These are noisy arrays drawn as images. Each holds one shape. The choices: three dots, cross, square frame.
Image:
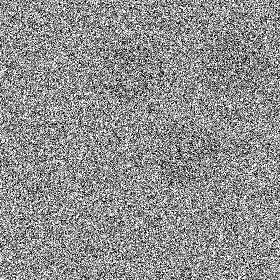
three dots
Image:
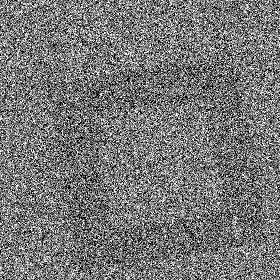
square frame
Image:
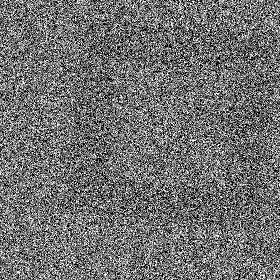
square frame
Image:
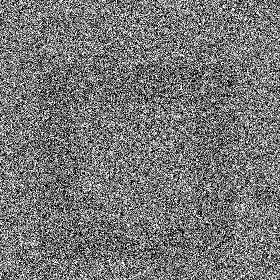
square frame
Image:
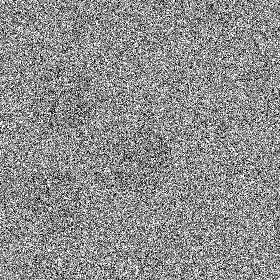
three dots
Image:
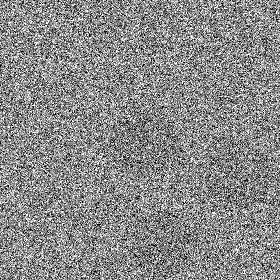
three dots
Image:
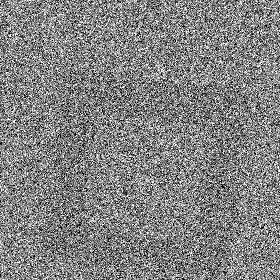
square frame
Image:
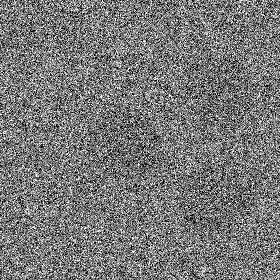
three dots
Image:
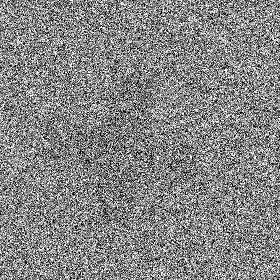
cross
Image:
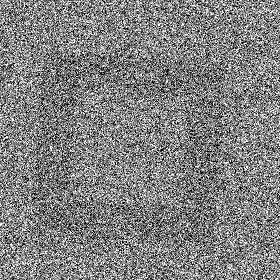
square frame
